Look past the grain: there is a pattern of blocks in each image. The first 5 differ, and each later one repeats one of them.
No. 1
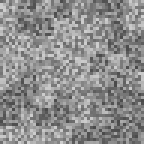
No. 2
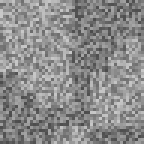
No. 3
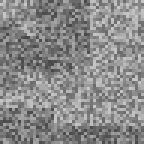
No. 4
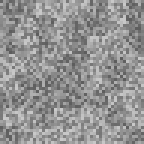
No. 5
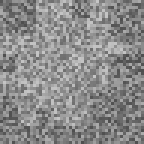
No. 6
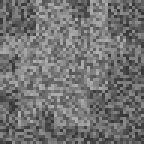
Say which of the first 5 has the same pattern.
5
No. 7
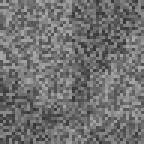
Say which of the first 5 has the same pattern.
2
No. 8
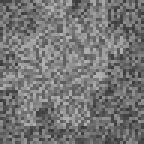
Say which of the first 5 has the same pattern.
5
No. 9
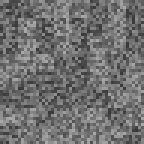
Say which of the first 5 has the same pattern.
4
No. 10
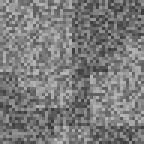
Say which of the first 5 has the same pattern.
2
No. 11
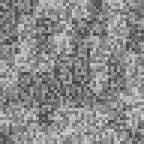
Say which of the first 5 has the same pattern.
4
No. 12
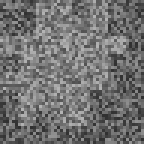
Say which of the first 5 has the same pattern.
5
